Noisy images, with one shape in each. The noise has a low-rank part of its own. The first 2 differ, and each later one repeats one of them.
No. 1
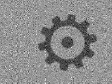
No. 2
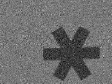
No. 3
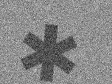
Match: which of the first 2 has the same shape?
2
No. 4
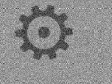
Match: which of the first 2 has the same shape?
1
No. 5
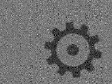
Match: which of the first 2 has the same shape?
1
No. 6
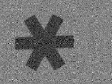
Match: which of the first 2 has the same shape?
2
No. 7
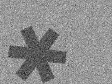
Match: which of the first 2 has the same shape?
2
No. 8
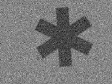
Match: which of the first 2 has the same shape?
2
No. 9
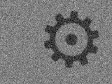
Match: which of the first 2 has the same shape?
1
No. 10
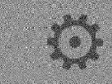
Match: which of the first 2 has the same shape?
1
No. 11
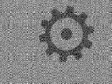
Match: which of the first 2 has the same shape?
1
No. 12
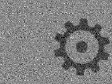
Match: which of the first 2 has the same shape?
1
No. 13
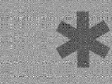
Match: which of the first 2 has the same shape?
2
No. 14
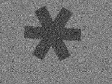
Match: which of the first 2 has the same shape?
2
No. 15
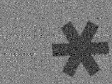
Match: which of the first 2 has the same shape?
2
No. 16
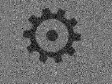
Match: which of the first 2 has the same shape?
1
